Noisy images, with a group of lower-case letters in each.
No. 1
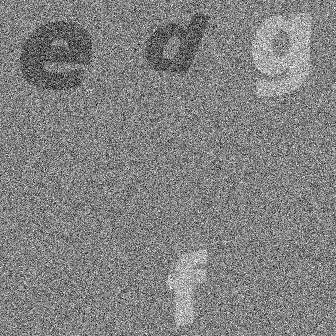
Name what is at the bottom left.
nothing
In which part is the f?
bottom middle
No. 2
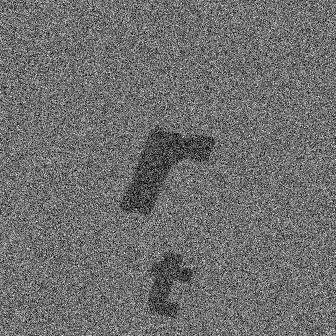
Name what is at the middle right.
nothing
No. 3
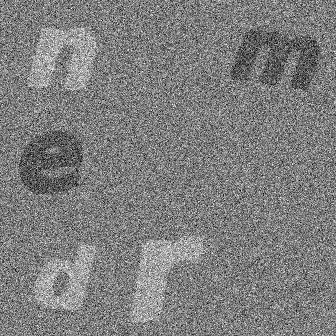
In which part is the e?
middle left
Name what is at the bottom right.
nothing
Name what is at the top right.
m
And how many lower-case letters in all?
5
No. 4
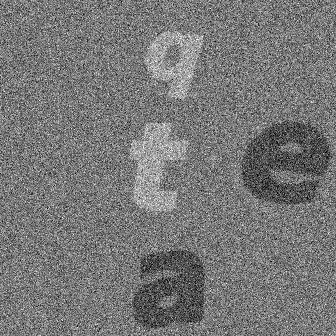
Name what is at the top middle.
q
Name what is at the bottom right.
nothing
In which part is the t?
centre
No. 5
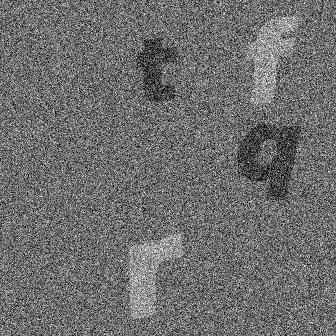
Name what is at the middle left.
nothing
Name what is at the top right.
f
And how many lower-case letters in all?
4
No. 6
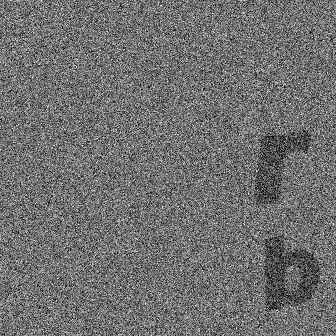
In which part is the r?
middle right
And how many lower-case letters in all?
2
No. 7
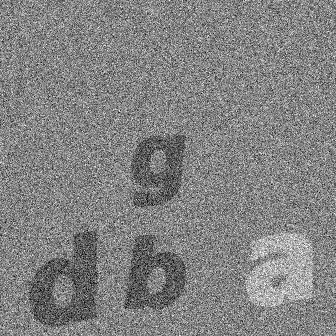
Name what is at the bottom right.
a
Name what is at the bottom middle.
b
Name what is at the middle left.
nothing
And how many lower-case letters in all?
4
